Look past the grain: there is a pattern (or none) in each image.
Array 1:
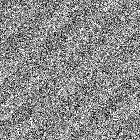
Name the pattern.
diagonal stripes
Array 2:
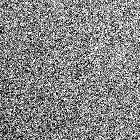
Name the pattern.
a smooth slope
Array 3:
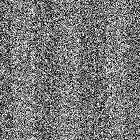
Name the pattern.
vertical stripes
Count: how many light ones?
3
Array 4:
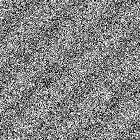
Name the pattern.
diagonal stripes
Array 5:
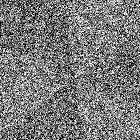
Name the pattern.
spokes from one point
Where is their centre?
centre
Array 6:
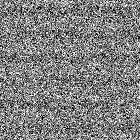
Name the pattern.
horizontal stripes
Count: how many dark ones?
6
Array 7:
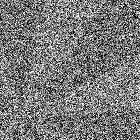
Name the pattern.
spokes from one point
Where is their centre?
bottom left
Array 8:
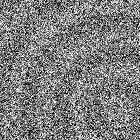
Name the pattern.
rings round one point
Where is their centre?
bottom right
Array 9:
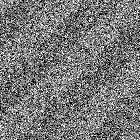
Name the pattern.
diagonal stripes
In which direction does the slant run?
bottom left to top right
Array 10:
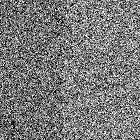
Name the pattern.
a sharp edge
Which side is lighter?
right
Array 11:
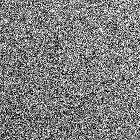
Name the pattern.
a smooth slope
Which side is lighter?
top right
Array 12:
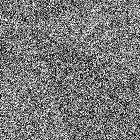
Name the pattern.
spokes from one point
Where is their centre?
top left
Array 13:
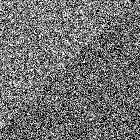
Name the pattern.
a sharp edge
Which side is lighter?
top left
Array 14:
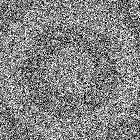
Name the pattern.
rings round one point
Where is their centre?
centre
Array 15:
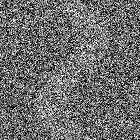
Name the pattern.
a wavy band
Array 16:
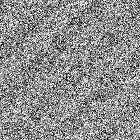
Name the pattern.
diagonal stripes
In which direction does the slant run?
bottom left to top right
